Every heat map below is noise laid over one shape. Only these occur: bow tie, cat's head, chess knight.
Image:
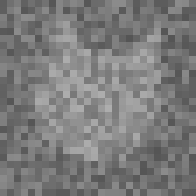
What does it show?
light cat's head
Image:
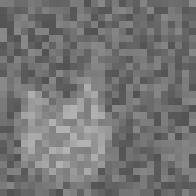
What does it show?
light cat's head
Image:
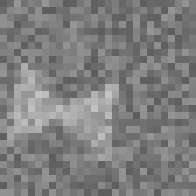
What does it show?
light bow tie
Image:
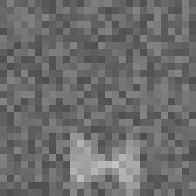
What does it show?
light bow tie, bottom middle
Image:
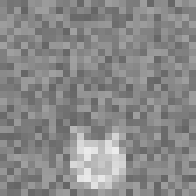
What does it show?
light cat's head, bottom middle
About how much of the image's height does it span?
a third
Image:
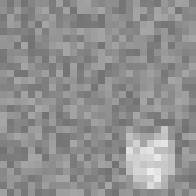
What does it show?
light cat's head, bottom right
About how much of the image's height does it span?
a third
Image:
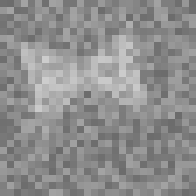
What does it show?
light bow tie
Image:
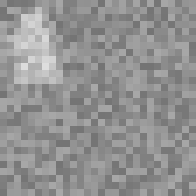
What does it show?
light chess knight, top left
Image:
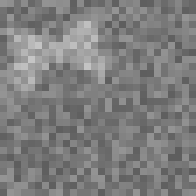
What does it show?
light bow tie
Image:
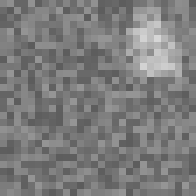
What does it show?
light chess knight, top right
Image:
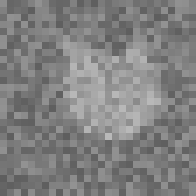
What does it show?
light cat's head
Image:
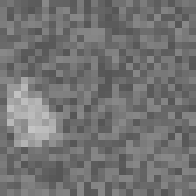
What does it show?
light chess knight, middle left
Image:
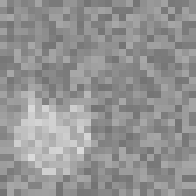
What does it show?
light cat's head
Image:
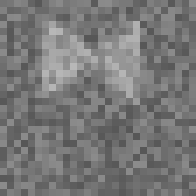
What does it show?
light bow tie
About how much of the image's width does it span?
half
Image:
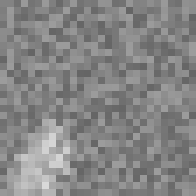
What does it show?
light chess knight, bottom left
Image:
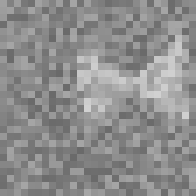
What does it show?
light bow tie
